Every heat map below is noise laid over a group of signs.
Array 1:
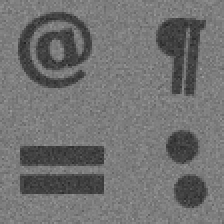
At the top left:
at sign
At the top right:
pilcrow
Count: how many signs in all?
4
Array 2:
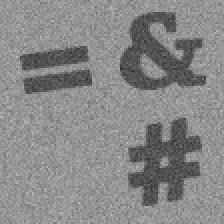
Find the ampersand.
top right
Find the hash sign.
bottom right
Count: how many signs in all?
3
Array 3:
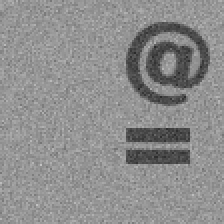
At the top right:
at sign
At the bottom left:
nothing
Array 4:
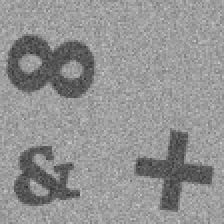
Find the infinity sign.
top left
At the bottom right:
plus sign
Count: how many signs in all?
3
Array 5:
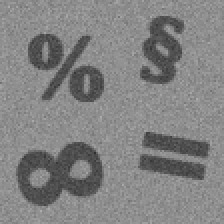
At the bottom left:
infinity sign
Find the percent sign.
top left
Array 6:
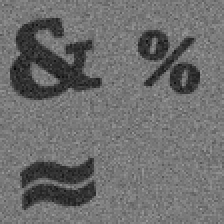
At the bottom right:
nothing
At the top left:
ampersand
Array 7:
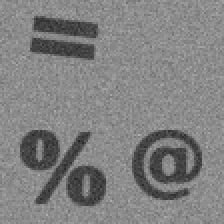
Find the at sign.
bottom right
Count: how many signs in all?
3
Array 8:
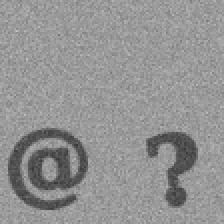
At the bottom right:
question mark
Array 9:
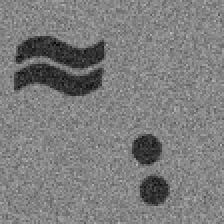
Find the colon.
bottom right
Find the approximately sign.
top left
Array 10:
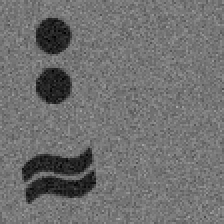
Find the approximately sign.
bottom left
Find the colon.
top left
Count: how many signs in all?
2
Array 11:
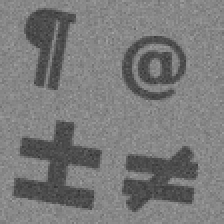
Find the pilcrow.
top left
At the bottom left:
plus-minus sign
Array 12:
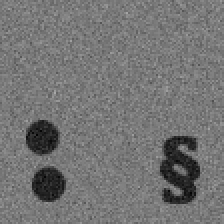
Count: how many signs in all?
2
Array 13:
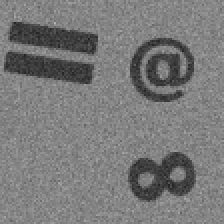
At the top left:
equals sign
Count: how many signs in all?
3
